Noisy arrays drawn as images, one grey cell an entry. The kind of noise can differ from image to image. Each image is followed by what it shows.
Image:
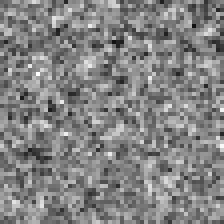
blotchy
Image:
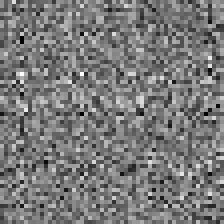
low rank plus noise
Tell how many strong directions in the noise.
five to eight
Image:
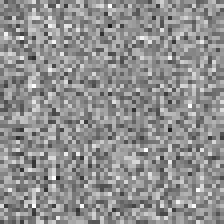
low rank plus noise
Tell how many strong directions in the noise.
two
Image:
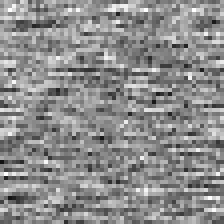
streaked along the rows
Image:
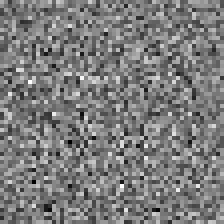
low rank plus noise
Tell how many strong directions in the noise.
one
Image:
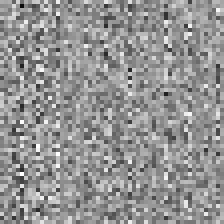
columns of uneven size
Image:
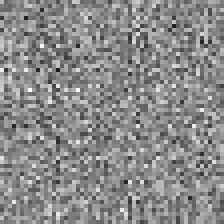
low rank plus noise
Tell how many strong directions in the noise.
five to eight
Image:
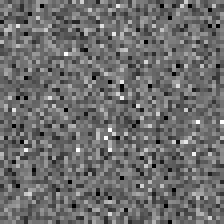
heavy tails
